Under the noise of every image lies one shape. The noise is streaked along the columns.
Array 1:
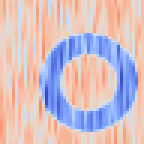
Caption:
blue ring
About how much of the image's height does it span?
two thirds
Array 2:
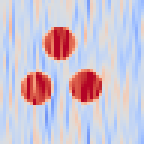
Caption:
red three dots
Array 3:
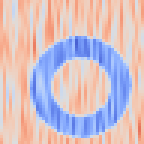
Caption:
blue ring
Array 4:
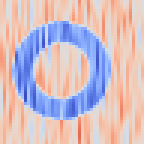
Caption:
blue ring
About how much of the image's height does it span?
two thirds
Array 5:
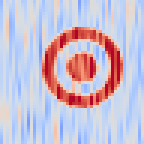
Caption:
red bullseye
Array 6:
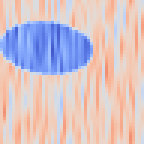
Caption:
blue ellipse
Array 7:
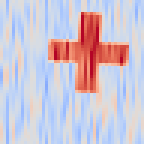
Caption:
red cross
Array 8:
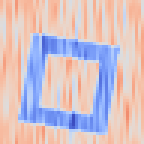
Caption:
blue square frame
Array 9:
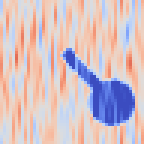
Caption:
blue lollipop
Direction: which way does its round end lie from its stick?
down and right
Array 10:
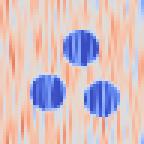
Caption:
blue three dots
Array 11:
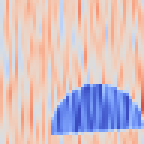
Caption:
blue half disc
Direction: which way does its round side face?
up
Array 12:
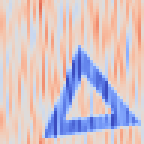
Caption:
blue triangle frame
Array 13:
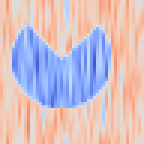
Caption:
blue disc with a wedge cut out
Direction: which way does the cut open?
up
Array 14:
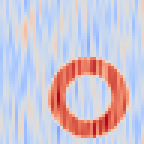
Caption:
red ring
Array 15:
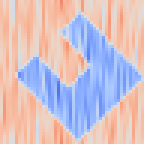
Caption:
blue square with a notch
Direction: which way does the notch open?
up and left
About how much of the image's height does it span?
nearly all
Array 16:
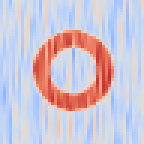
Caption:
red ring
